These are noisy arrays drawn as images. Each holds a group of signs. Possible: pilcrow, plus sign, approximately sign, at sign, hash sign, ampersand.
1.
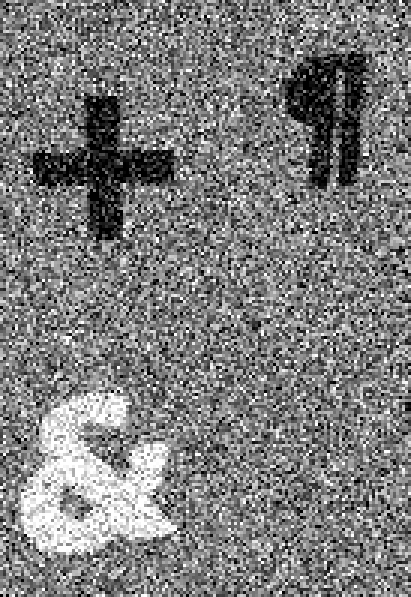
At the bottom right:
nothing
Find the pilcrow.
top right
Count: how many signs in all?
3
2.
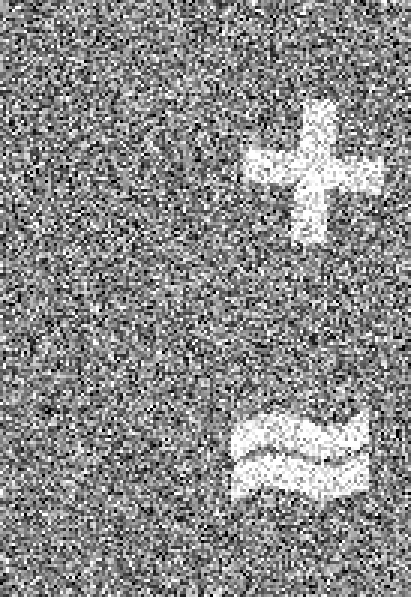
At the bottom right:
approximately sign
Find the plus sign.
top right
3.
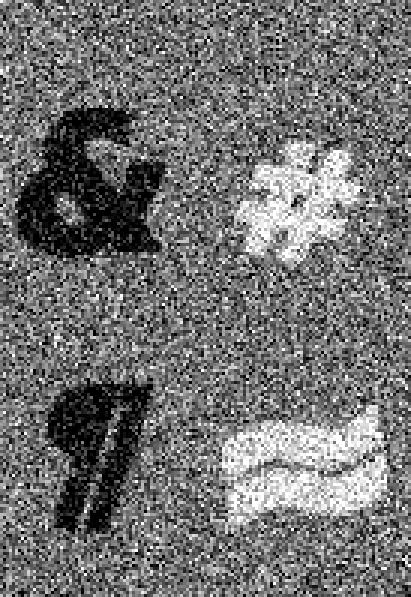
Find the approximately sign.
bottom right
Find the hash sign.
top right
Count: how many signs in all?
4
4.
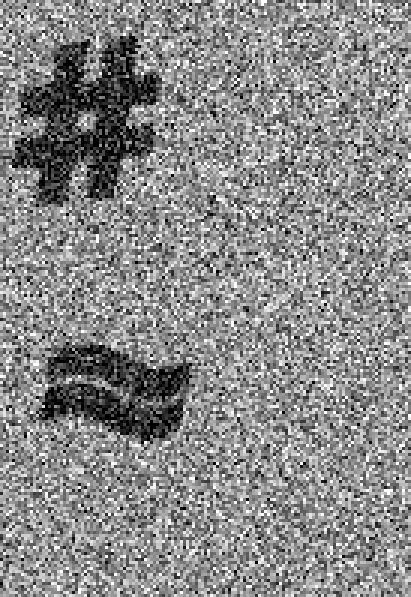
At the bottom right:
nothing
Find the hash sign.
top left
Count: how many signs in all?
2
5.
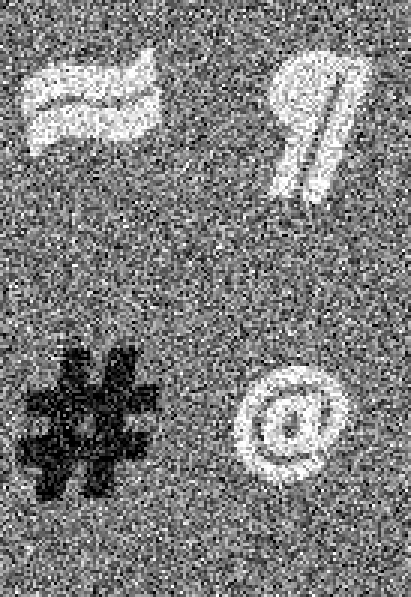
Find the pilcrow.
top right
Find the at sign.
bottom right
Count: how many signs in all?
4
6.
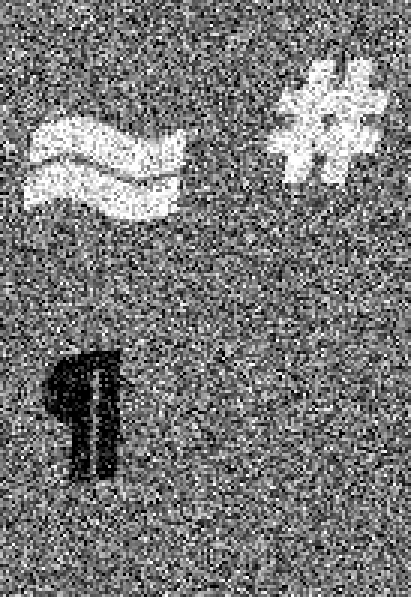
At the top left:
approximately sign
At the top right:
hash sign
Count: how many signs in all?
3
